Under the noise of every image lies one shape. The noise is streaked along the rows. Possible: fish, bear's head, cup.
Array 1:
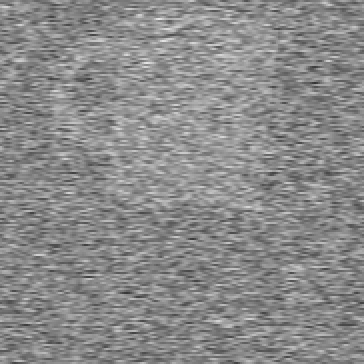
cup
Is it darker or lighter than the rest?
lighter
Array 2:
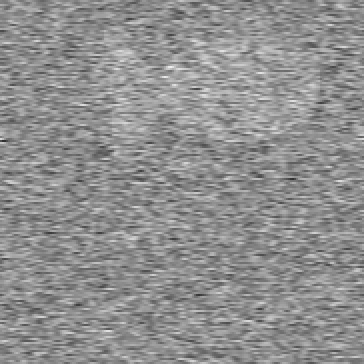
fish
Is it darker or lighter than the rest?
lighter
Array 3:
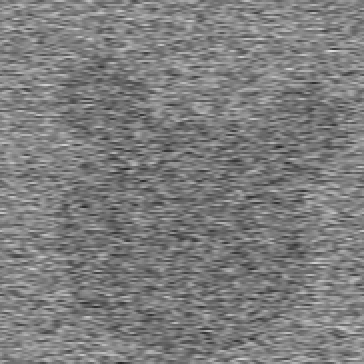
bear's head
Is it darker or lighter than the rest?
darker
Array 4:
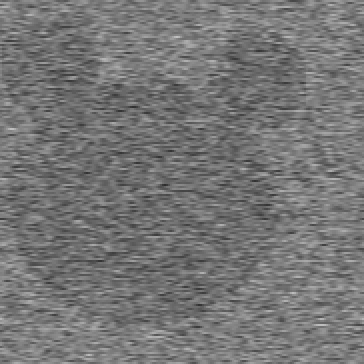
bear's head
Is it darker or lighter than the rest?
darker
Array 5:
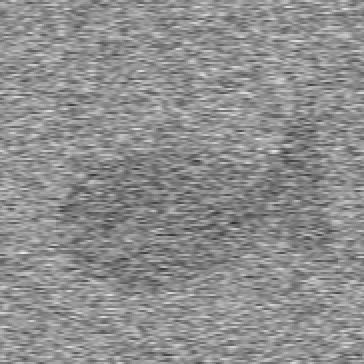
fish
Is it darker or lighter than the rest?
darker
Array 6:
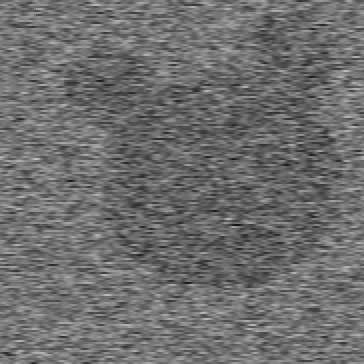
bear's head
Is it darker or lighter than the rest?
darker
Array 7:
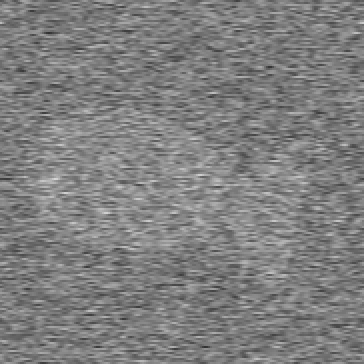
fish
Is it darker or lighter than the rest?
lighter
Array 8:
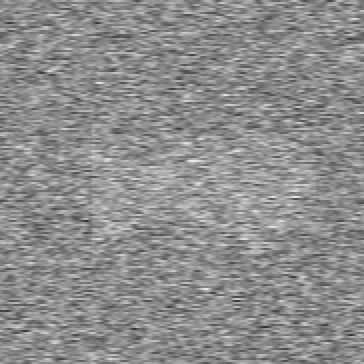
fish
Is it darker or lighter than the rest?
lighter
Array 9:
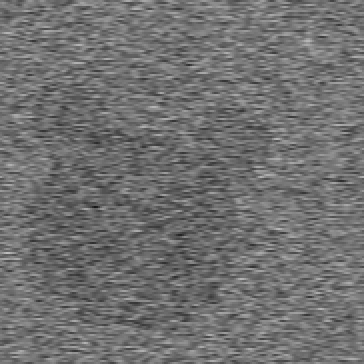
bear's head
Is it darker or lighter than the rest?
darker
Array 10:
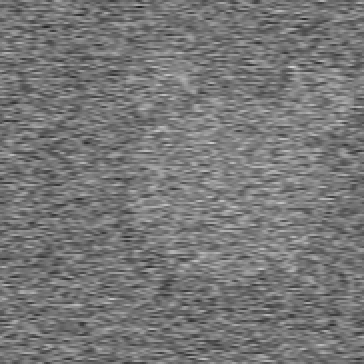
bear's head
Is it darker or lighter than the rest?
lighter
